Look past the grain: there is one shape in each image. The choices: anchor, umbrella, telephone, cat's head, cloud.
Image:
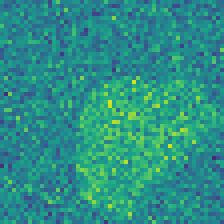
cloud
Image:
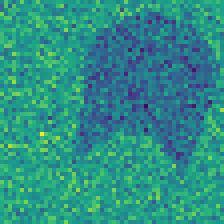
cat's head
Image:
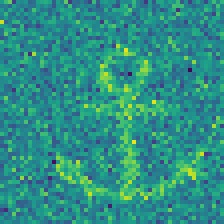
anchor
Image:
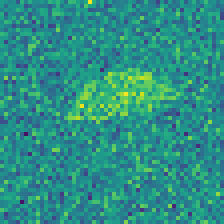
umbrella
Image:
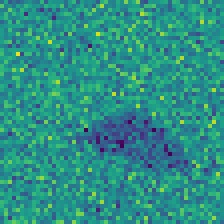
umbrella
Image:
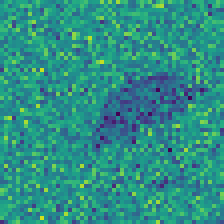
umbrella
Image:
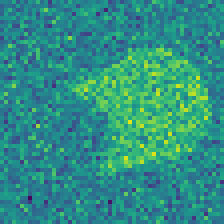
cat's head
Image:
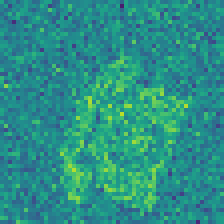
telephone
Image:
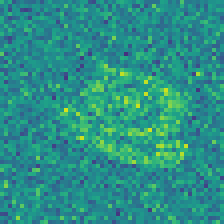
telephone
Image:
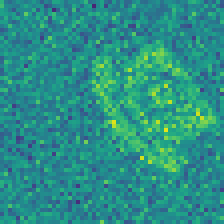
telephone
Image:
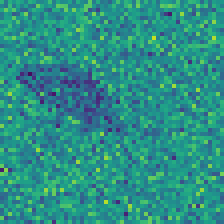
umbrella
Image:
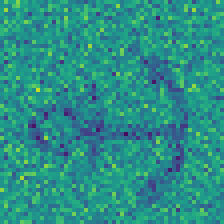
anchor
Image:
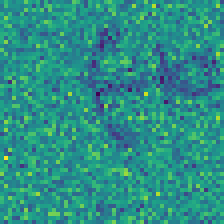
anchor
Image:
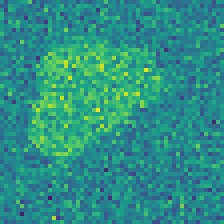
cloud
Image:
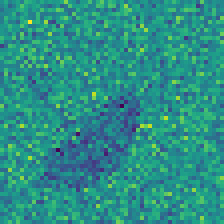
umbrella
